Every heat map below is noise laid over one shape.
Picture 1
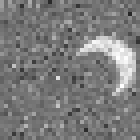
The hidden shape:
crescent
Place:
middle right
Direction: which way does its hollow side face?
down and left
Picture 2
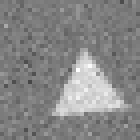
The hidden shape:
triangle
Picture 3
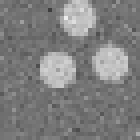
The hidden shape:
three dots
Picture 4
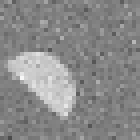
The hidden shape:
half disc
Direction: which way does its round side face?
up and right
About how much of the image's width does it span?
half
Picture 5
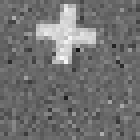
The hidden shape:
cross
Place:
top middle
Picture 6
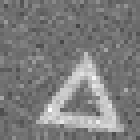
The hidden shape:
triangle frame
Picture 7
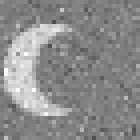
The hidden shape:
crescent
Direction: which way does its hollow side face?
right
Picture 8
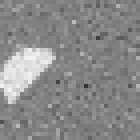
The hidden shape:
half disc
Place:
middle left
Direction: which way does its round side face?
up and left
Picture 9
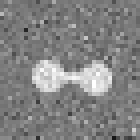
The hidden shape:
dumbbell
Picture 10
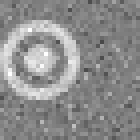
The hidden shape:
bullseye
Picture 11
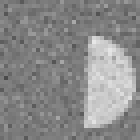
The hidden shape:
half disc
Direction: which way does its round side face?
right
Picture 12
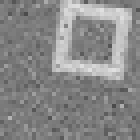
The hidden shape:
square frame
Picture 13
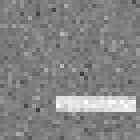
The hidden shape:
bar
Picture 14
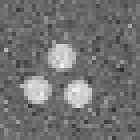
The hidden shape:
three dots
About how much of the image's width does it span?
half
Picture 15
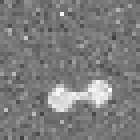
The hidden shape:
dumbbell
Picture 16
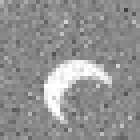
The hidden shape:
crescent
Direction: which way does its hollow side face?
down and right
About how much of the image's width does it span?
half
